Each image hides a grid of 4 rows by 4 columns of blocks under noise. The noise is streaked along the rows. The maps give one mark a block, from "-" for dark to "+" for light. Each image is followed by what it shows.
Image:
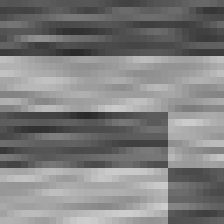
- - - -
+ + + +
- - - +
+ + + -
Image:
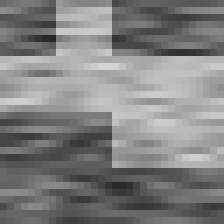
- + - -
+ + + +
- - + +
- - - -
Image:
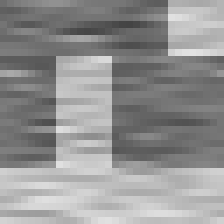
- - - +
- + - -
- + - -
+ + + +
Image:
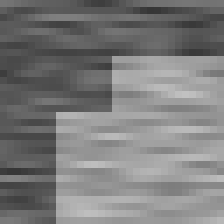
- - - -
- - + +
- + + +
- + + +
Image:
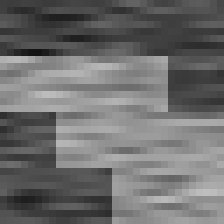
- - - -
+ + + -
- + + +
- - + +
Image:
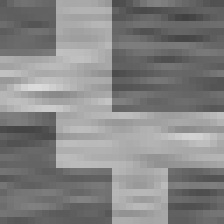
- + - -
+ + - -
- + + +
- - + -
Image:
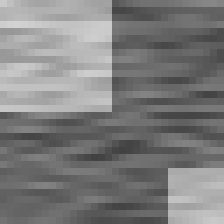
+ + - -
+ + - -
- - - -
- - - +
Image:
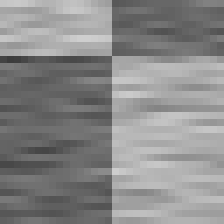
+ + - -
- - + +
- - + +
- - + +
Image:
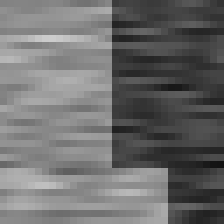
+ + - -
+ + - -
+ + - -
+ + + -
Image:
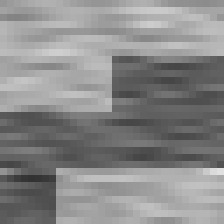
+ + + +
+ + - -
- - - -
- + + +
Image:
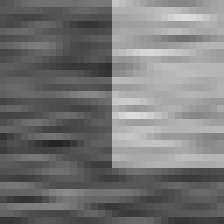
- - + +
- - + +
- - + +
- - - -
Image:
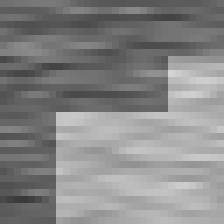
- - - -
- - - +
- + + +
- + + +
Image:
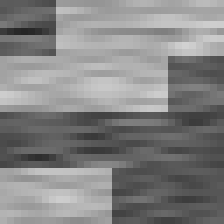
- + + +
+ + + -
- - - -
+ + - -
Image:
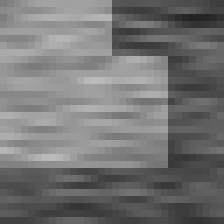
+ + - -
+ + + -
+ + + -
- - - -
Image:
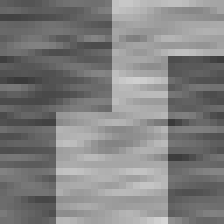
- - + +
- - + -
- + + -
- + + -
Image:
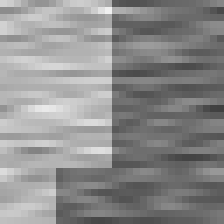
+ + - -
+ + - -
+ + - -
+ - - -
